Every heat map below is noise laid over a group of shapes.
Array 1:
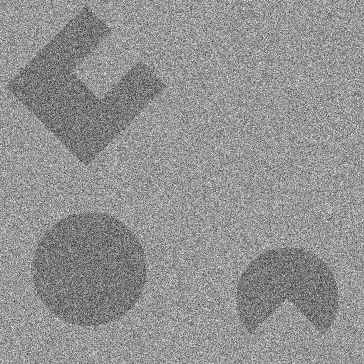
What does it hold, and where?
top left: square with a notch; bottom left: disc; bottom right: disc with a wedge cut out
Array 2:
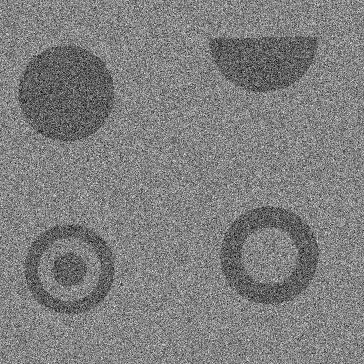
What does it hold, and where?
top left: disc; top right: half disc; bottom left: bullseye; bottom right: ring
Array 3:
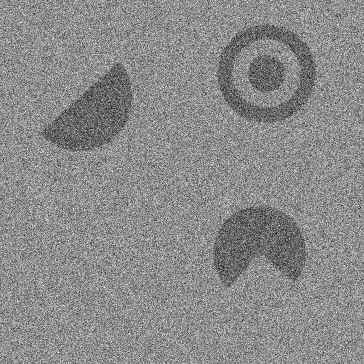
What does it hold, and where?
top left: half disc; top right: bullseye; bottom right: disc with a wedge cut out
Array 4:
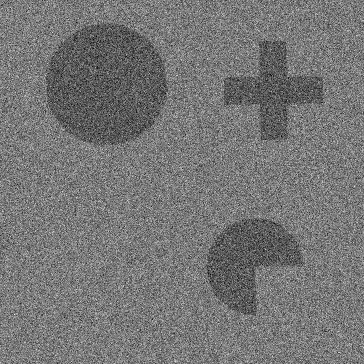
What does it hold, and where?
top left: disc; top right: cross; bottom right: disc with a wedge cut out
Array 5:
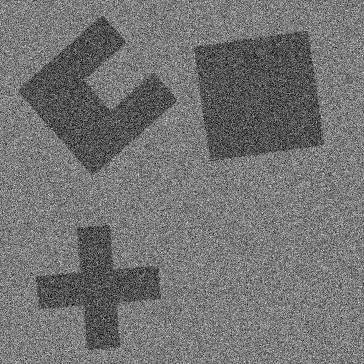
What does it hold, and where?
top left: square with a notch; top right: square; bottom left: cross
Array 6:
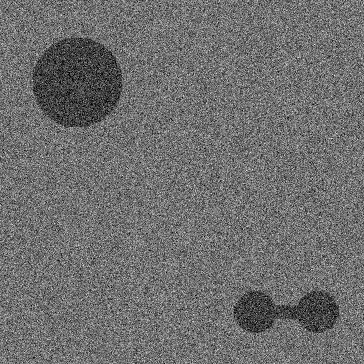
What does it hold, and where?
top left: disc; bottom right: dumbbell
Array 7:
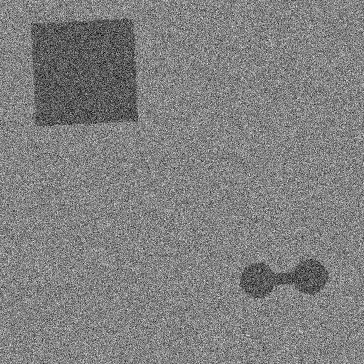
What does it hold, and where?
top left: square; bottom right: dumbbell
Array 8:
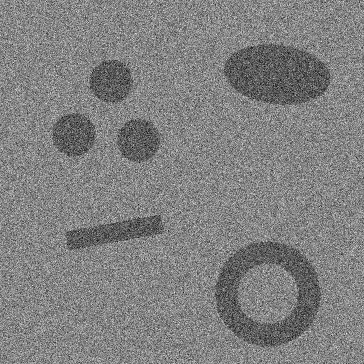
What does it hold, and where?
top left: three dots; top right: ellipse; bottom left: bar; bottom right: ring
